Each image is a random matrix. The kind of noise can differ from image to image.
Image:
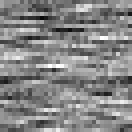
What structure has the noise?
streaked along the rows
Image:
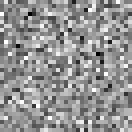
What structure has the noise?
independent entries
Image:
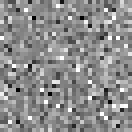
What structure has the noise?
heavy tails
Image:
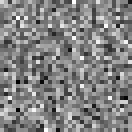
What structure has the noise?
low rank plus noise
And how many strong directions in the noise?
five to eight
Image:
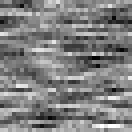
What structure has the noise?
streaked along the rows
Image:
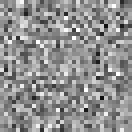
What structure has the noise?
low rank plus noise
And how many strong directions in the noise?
five to eight
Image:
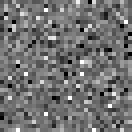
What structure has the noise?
heavy tails
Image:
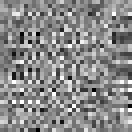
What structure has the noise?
low rank plus noise
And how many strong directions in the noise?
one
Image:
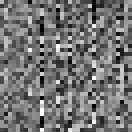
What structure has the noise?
columns of uneven size
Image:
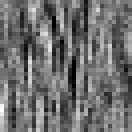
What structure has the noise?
streaked along the columns
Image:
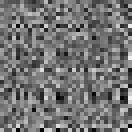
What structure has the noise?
low rank plus noise
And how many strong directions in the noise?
one
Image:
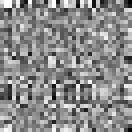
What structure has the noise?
low rank plus noise
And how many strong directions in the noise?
one
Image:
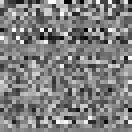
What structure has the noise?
rows of uneven size
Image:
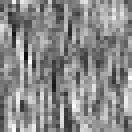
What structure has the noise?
streaked along the columns
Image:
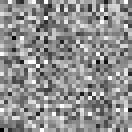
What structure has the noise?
low rank plus noise
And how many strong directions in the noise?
three or four
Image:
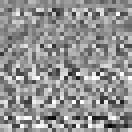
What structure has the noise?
rows of uneven size
